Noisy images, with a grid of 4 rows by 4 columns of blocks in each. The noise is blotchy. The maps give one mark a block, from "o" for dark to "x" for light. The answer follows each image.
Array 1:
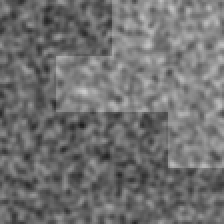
o o x x
o x x x
o o o x
o o o o
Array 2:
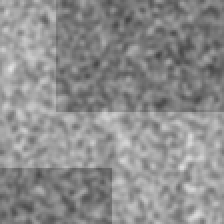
x o o o
x o o o
x x x x
o o x x
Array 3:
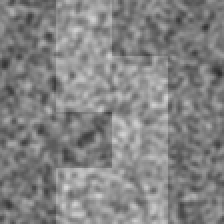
o x o o
o x x o
o o x o
o x x o
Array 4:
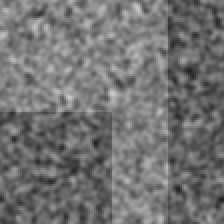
x x x o
x x x o
o o x o
o o x o
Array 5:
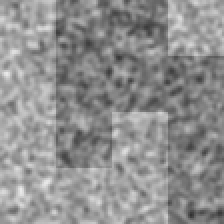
x o o x
x o o o
x o x o
x x x o
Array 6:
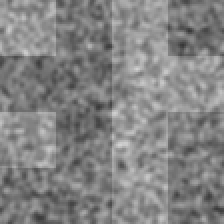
x o x o
o o x x
x o x o
o o x o
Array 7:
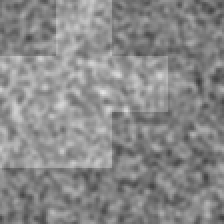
o x o o
x x x o
x x o o
o o o o
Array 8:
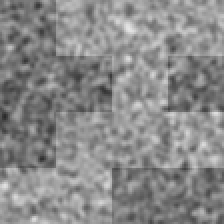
o x x x
o o x o
o x x x
x x o o
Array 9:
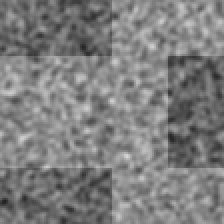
o o x x
x x x o
x x x o
o o x x
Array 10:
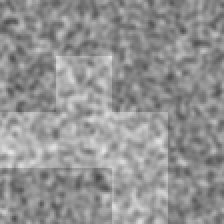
o o o o
o x o o
x x x o
o o x o
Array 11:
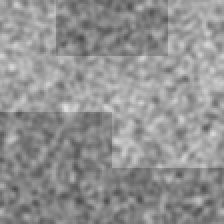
x o o x
x x x x
o o x x
o o o o
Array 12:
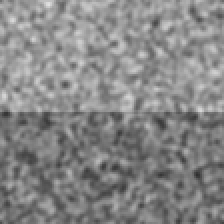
x x x x
x x x x
o o o o
o o o o
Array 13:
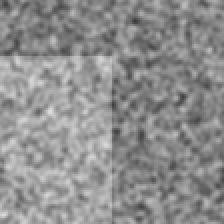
o o o o
x x o o
x x o o
x x o o
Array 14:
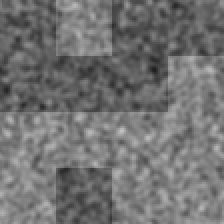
o x o o
o o o x
x x x x
x o x x
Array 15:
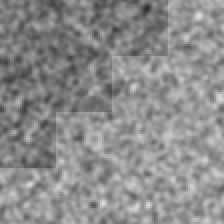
o o o x
o o x x
o x x x
x x x x
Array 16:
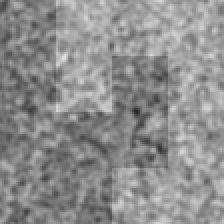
o x x x
o x o x
o o o x
o o x x
